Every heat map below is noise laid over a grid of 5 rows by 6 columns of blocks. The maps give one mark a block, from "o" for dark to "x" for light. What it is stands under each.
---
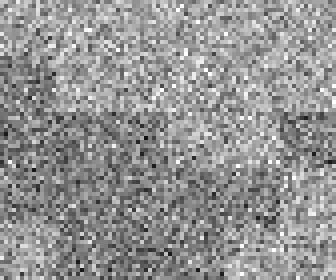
xxxxxx
oxxxxx
oooxxo
ooooox
xoooxx
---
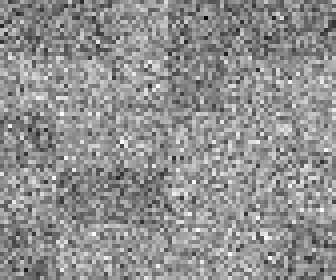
ooxooo
xxxoxx
oxxxxx
xooxxx
oxxxxo
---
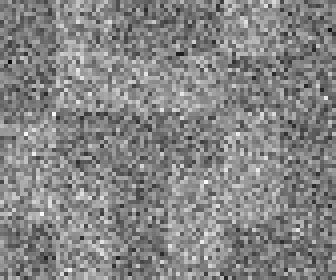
oxooxo
oxxxoo
xoooxo
xxoxxo
oxoxoo
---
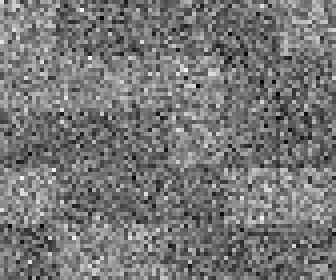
xoooox
xxxxoo
oooxoo
xoooxx
oxxooo
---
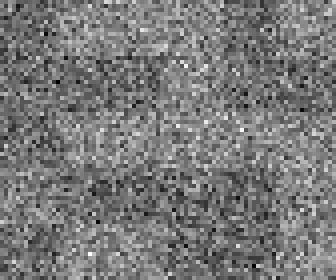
oxxxox
oooxoo
oxxxxx
xoooox
oxxoox
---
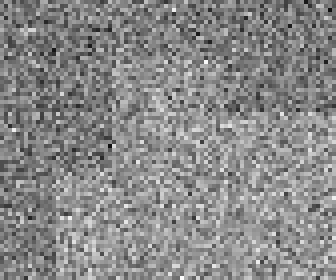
oooooo
ooxxoo
ooxxxx
oxxxxx
oxxxxx
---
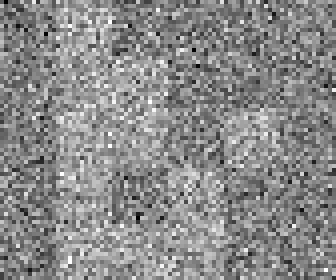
oxoooo
oxxooo
oxxoxo
oxoxoo
oxxxoo
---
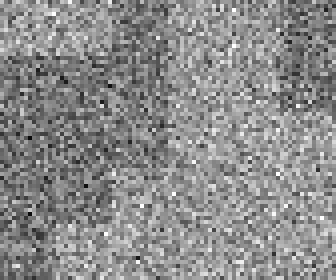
xxoxxo
oooxxo
oooxxx
ooxxxx
oxxxxx
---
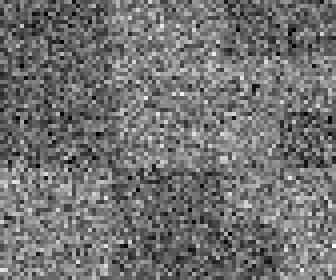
ooxxoo
ooxxxx
ooxxxo
xxooxx
xxooox
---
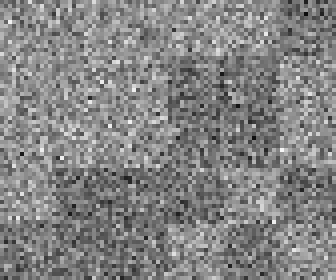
xxxxxo
xxxoox
xxxoox
xoooxo
oooxox
